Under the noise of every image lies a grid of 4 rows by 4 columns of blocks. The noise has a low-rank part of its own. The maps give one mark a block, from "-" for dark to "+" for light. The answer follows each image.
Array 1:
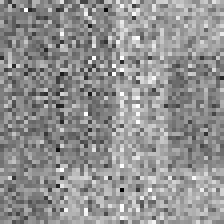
- - + +
- - + -
- - + -
- + + +
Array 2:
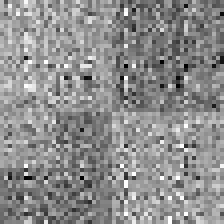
+ + - -
+ + - -
+ - + +
- - + +
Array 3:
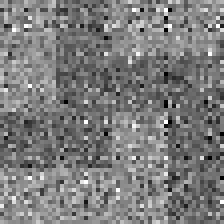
+ - + +
+ - - -
- - + -
+ + + -
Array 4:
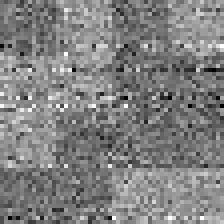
- + - +
+ + - -
+ - - -
- - + +
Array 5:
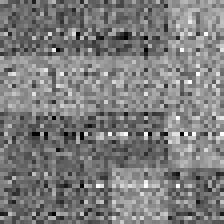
- - - +
+ + + +
- - - +
- - + -
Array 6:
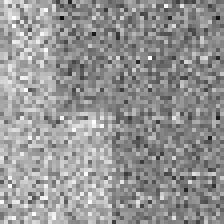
+ - - -
+ - - -
+ + - -
+ + - -
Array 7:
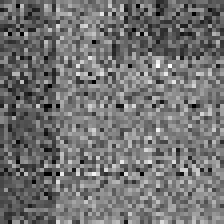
- + - -
- + + +
- + + +
- + + +
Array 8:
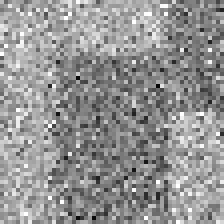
+ + + -
+ - - -
+ - - +
+ - - +
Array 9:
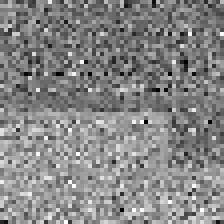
- - - -
- - - -
+ + + -
+ + + +
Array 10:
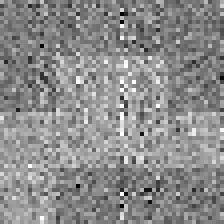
- - - -
- + + -
+ + + +
+ - - -
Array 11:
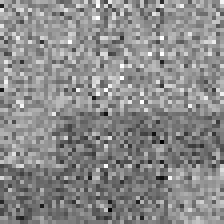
+ + + +
+ + + +
+ - - -
- - - +
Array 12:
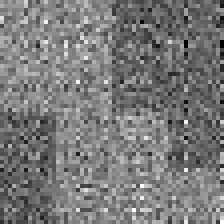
+ + - -
+ + - -
- + + -
- + + +
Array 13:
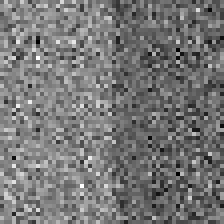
+ + - -
+ + - -
+ + - -
+ + - -
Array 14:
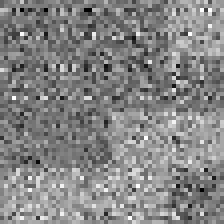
- - - +
- - - -
- - + +
+ + + -
